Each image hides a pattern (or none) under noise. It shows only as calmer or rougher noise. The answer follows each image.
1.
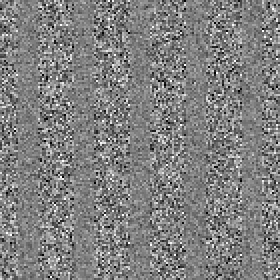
vertical stripes
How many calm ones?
5
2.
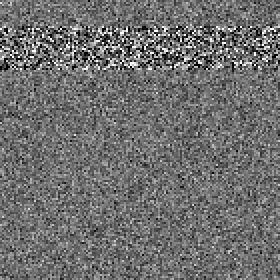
one horizontal stripe
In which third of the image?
top
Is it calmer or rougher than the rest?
rougher
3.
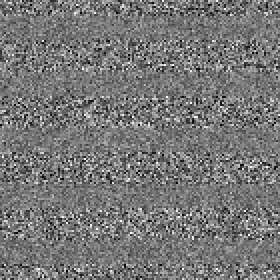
horizontal stripes
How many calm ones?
5
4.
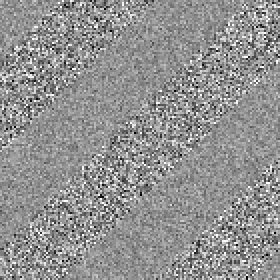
diagonal stripes
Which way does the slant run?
bottom left to top right
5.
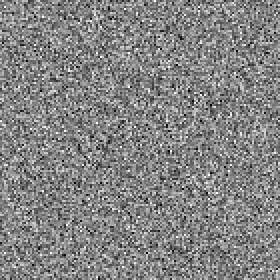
only noise
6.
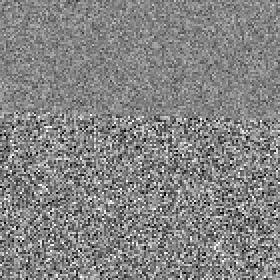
a sharp edge
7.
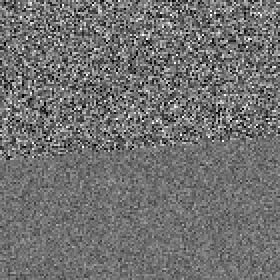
a sharp edge
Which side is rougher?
top
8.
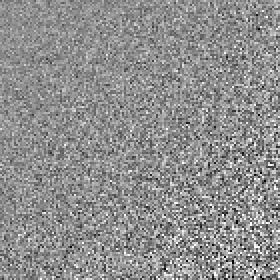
a smooth slope
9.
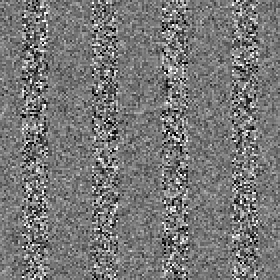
vertical stripes
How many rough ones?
4
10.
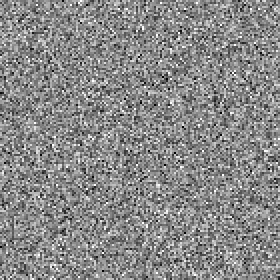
only noise
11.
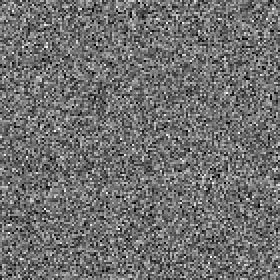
only noise
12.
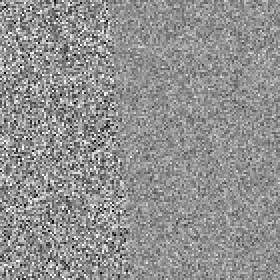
a sharp edge
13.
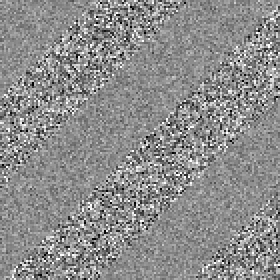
diagonal stripes
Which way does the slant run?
bottom left to top right
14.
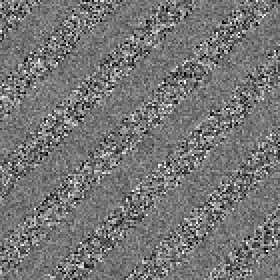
diagonal stripes
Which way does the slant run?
bottom left to top right
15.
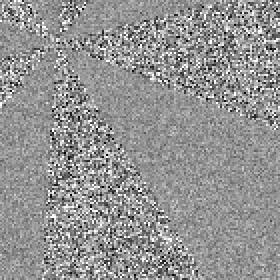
spokes from one point
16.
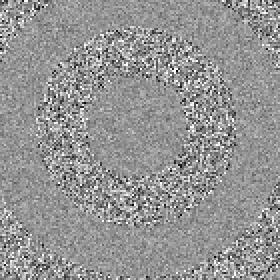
rings round one point
